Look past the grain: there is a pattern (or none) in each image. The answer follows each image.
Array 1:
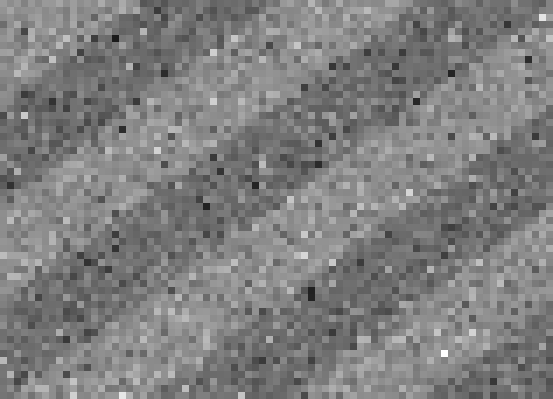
diagonal stripes
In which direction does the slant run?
bottom left to top right
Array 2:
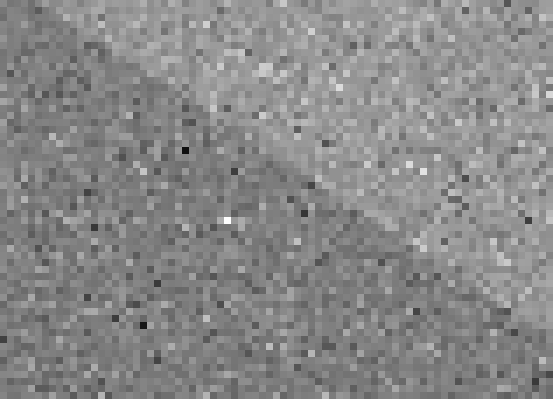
a sharp edge
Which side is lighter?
top right
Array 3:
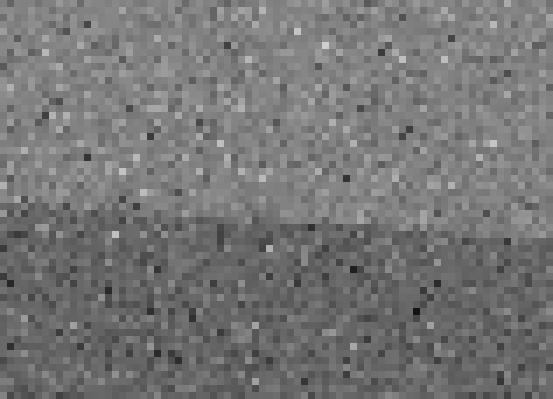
a sharp edge
